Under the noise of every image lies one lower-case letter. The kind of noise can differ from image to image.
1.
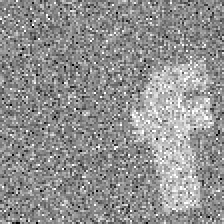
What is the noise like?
heavy tails
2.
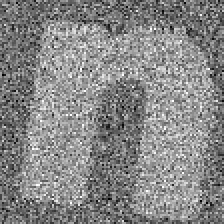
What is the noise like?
low rank plus noise
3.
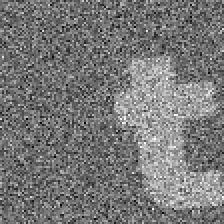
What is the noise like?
low rank plus noise
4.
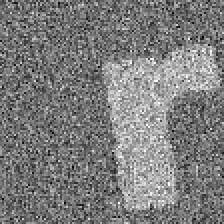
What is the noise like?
low rank plus noise
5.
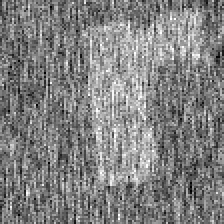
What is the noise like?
streaked along the columns
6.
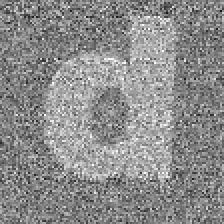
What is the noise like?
rows of uneven size
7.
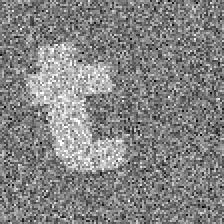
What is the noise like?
independent entries
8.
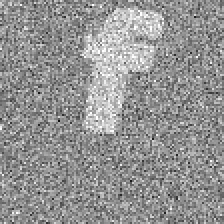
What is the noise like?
independent entries
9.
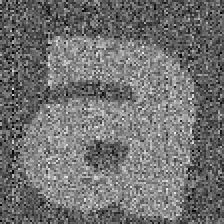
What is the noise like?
columns of uneven size
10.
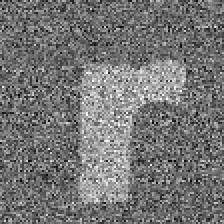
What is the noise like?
rows of uneven size
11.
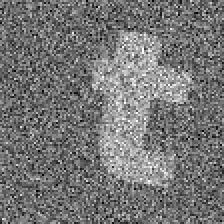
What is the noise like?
independent entries
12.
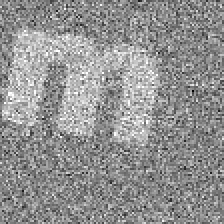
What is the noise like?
low rank plus noise
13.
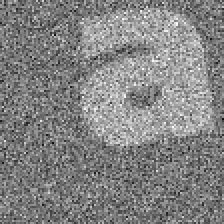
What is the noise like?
independent entries
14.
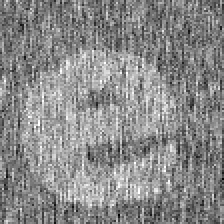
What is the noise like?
streaked along the columns
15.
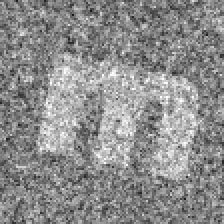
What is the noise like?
blotchy
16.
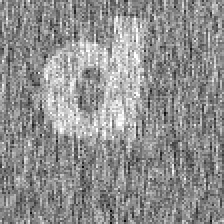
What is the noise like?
streaked along the columns
